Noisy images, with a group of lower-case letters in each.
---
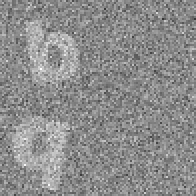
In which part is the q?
bottom left
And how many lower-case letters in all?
2
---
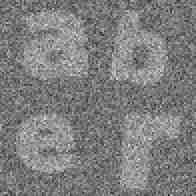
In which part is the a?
top left
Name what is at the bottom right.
r
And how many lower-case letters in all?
4
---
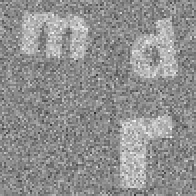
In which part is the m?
top left
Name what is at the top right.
d
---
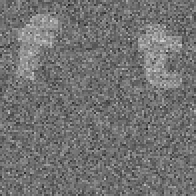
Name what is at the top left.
f
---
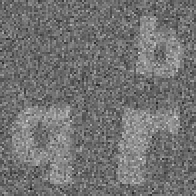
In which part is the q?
bottom left
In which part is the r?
bottom right
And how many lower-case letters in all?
3
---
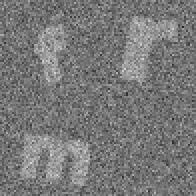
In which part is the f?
top left
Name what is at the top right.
r
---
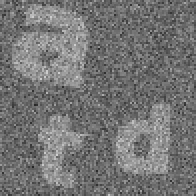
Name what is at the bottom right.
d
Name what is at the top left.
a
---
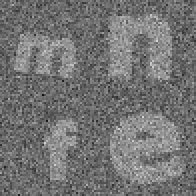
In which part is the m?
top left
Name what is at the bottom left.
f
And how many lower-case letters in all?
4
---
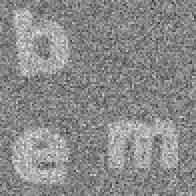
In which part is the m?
bottom right
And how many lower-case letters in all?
3
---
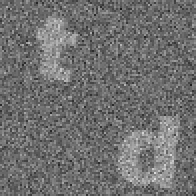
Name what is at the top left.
t
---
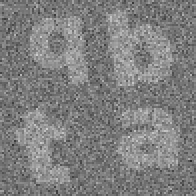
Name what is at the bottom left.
t
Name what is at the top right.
b
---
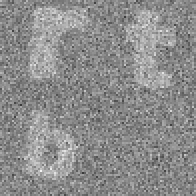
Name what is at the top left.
r
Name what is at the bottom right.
nothing
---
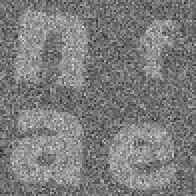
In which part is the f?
top right
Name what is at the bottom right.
e
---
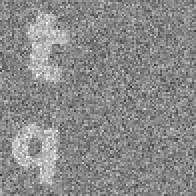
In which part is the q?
bottom left
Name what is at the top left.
t
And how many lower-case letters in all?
2
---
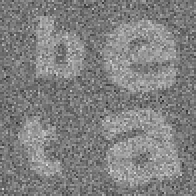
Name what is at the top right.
e
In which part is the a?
bottom right
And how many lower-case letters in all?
4
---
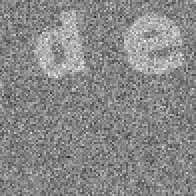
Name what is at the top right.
e
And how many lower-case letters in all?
2
